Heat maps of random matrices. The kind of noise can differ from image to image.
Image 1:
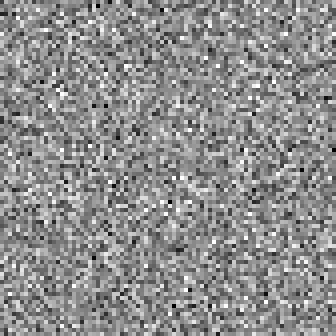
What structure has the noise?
independent entries
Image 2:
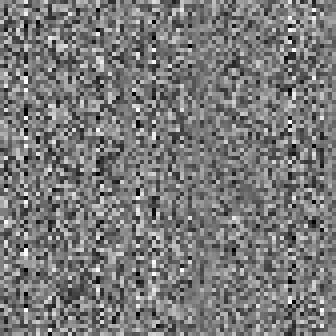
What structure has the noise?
columns of uneven size
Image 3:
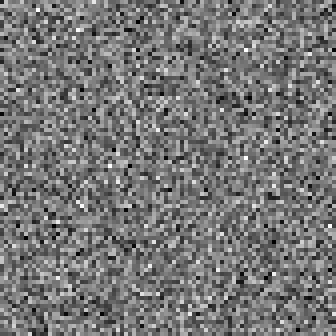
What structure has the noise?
independent entries
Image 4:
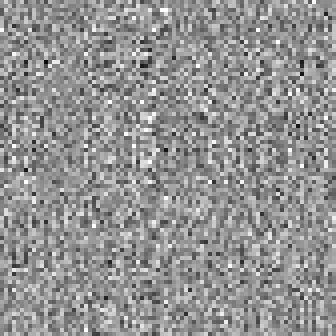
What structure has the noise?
low rank plus noise
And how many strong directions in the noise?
two
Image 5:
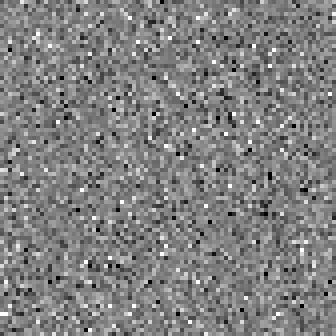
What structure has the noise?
heavy tails
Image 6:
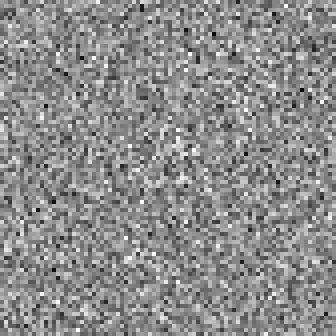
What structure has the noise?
independent entries
